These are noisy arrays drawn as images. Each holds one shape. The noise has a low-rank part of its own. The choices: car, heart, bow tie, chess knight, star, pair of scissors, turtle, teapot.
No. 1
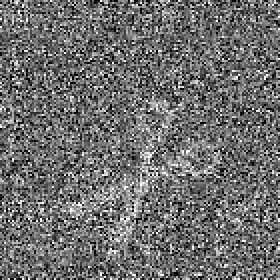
pair of scissors
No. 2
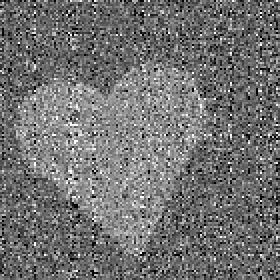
heart
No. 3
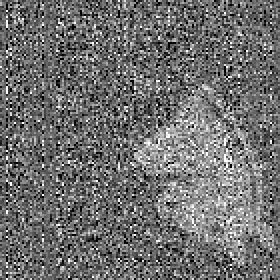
chess knight
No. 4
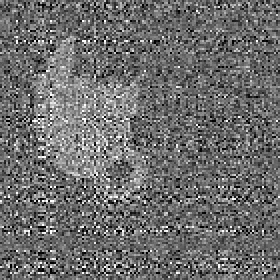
teapot
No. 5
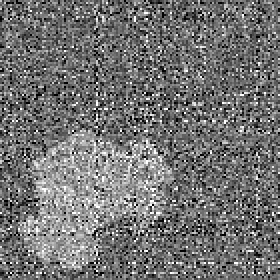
car
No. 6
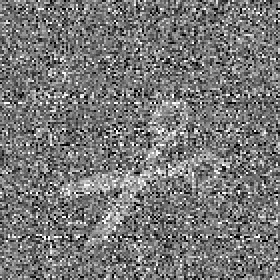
pair of scissors
